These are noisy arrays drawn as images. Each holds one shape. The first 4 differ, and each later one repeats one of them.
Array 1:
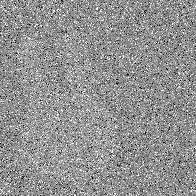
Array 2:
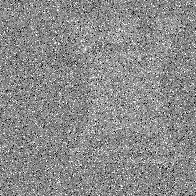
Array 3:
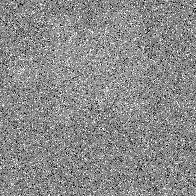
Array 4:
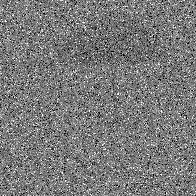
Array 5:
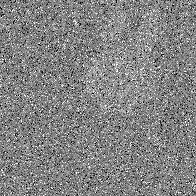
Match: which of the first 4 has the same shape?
1
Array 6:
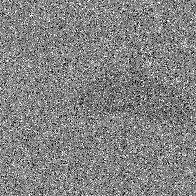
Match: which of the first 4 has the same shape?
4
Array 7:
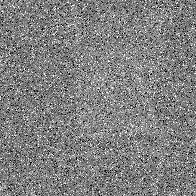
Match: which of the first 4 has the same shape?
2
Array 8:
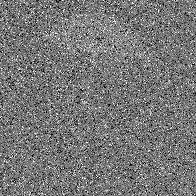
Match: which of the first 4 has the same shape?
4
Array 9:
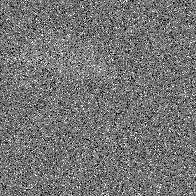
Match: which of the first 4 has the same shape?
4
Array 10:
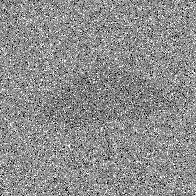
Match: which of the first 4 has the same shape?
4
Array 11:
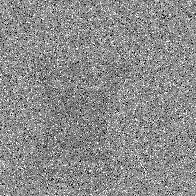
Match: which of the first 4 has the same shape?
2
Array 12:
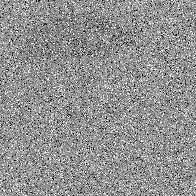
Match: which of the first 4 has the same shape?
4
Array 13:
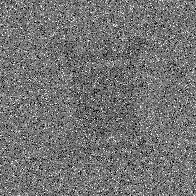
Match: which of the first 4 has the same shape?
2
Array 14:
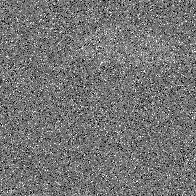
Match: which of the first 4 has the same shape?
4
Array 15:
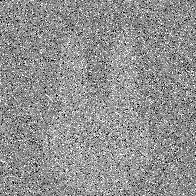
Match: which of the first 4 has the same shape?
1
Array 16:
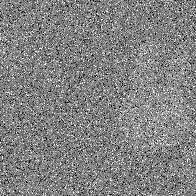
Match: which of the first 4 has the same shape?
1
